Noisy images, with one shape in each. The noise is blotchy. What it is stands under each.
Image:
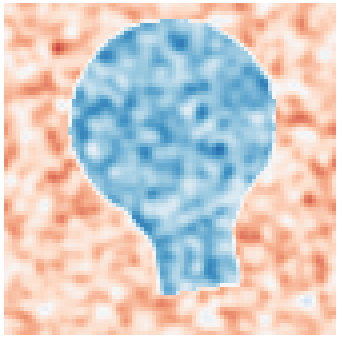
light bulb
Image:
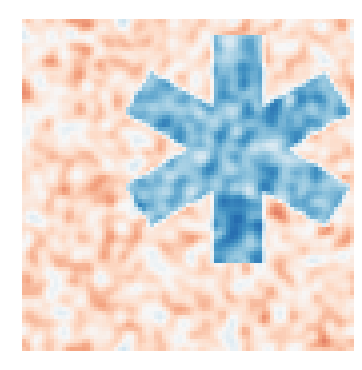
asterisk
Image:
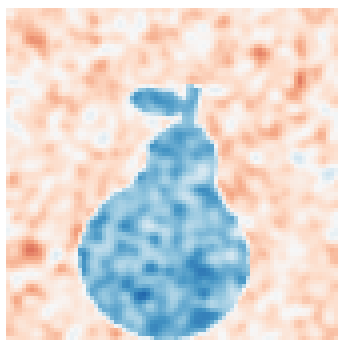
pear
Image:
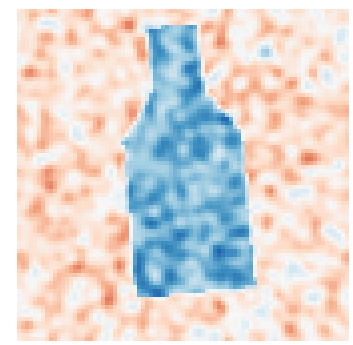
bottle
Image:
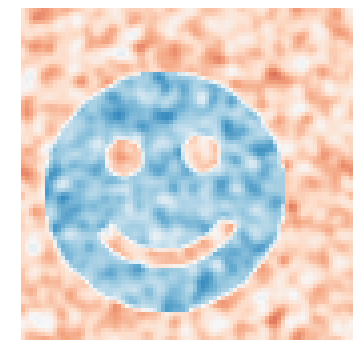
smiling face
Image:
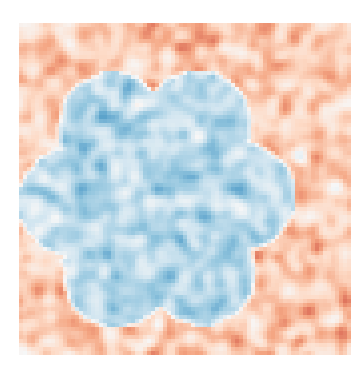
flower
